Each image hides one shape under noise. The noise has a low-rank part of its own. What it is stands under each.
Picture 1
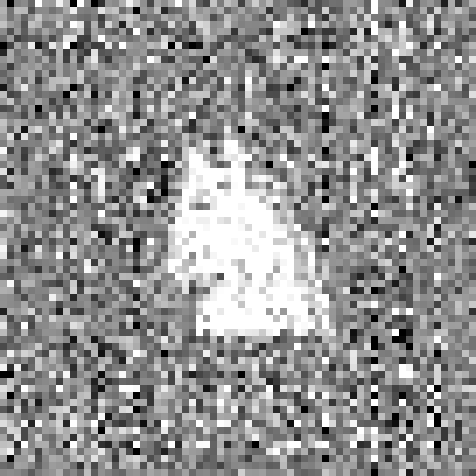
chess knight
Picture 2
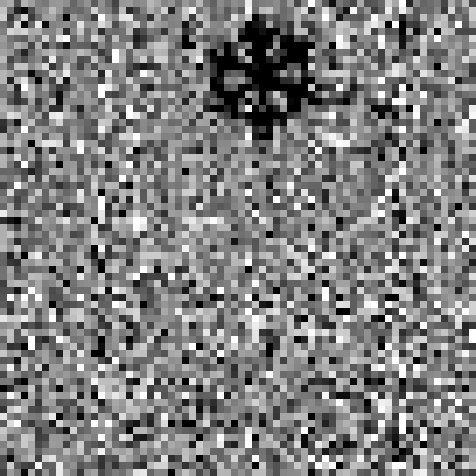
snowflake
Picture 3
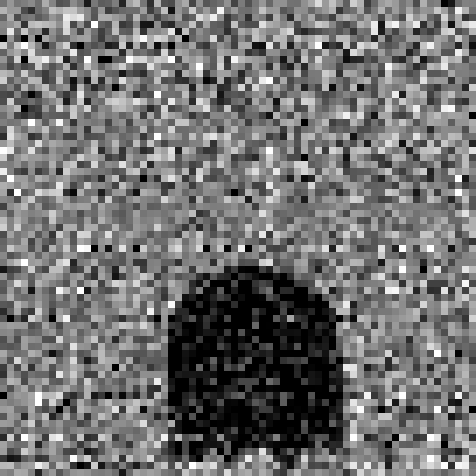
ghost
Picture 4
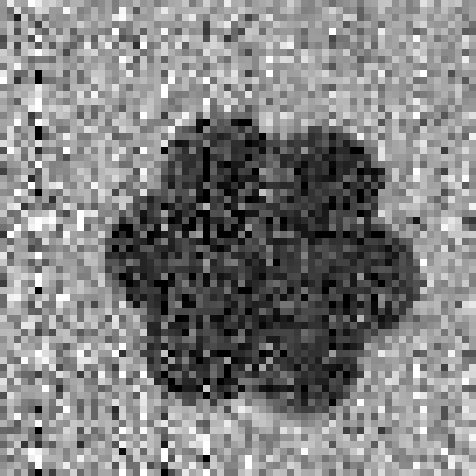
flower
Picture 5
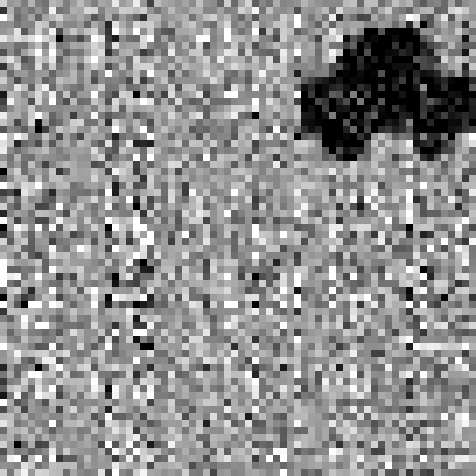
car
